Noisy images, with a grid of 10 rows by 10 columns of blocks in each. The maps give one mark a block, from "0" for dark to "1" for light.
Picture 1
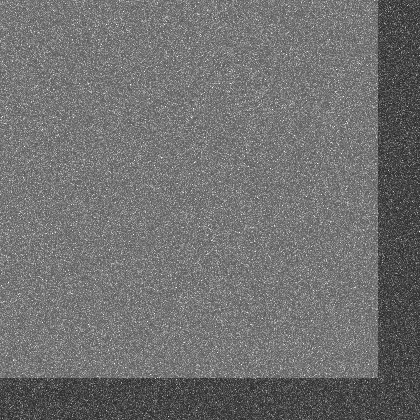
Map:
1111111110
1111111110
1111111110
1111111110
1111111110
1111111110
1111111110
1111111110
1111111110
0000000000
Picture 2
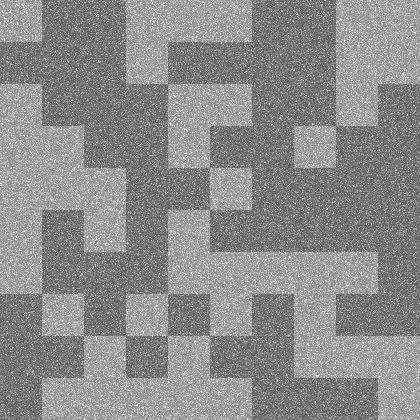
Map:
1001110011
0001000011
1000110010
1100100100
1110010000
1010100000
1000111110
0101010100
0010100111
0111110001
